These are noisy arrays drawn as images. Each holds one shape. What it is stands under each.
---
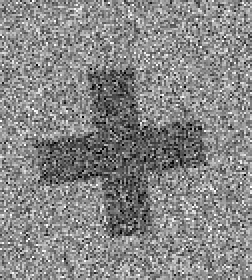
cross
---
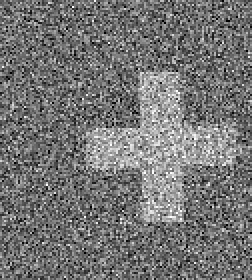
cross
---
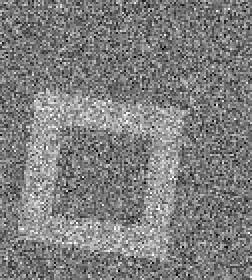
square frame
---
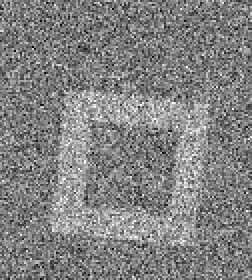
square frame
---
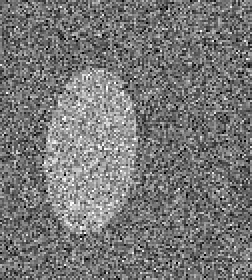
ellipse
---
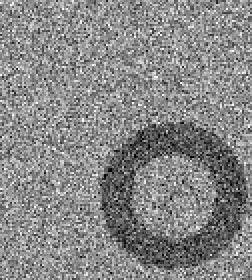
ring
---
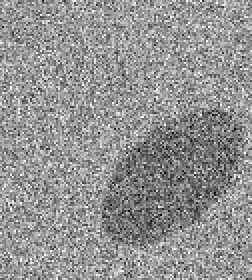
ellipse
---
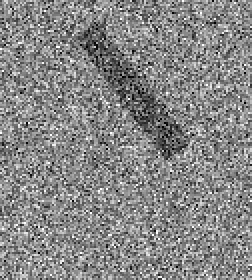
bar
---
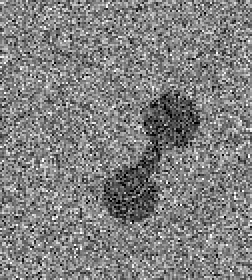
dumbbell
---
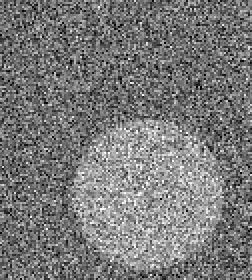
disc
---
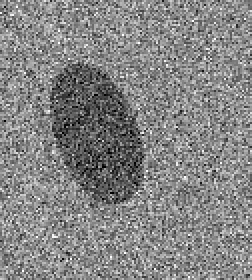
ellipse
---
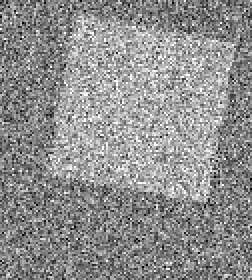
square
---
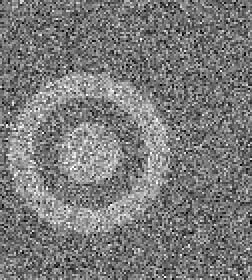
bullseye
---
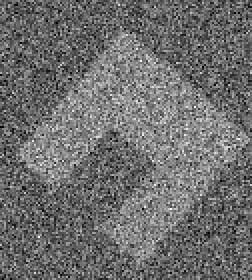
square with a notch
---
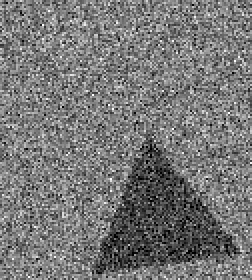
triangle
